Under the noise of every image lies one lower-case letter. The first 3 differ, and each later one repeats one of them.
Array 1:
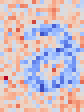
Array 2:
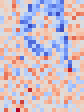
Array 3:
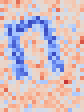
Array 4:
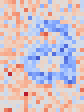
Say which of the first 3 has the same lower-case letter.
1
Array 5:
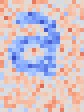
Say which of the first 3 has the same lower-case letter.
1
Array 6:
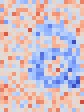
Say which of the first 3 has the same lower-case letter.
1
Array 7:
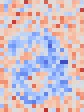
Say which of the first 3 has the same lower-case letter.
1
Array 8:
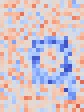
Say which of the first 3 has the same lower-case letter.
2
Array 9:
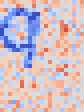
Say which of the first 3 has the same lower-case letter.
2
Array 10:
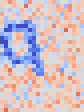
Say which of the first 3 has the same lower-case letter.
2
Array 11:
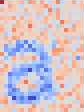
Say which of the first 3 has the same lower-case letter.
1
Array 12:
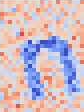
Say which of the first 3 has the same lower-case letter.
3
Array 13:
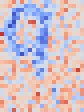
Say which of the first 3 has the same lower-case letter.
2
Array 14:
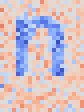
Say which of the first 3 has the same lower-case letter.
3
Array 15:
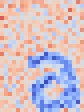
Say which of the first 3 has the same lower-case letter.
1
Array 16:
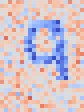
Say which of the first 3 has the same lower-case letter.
2
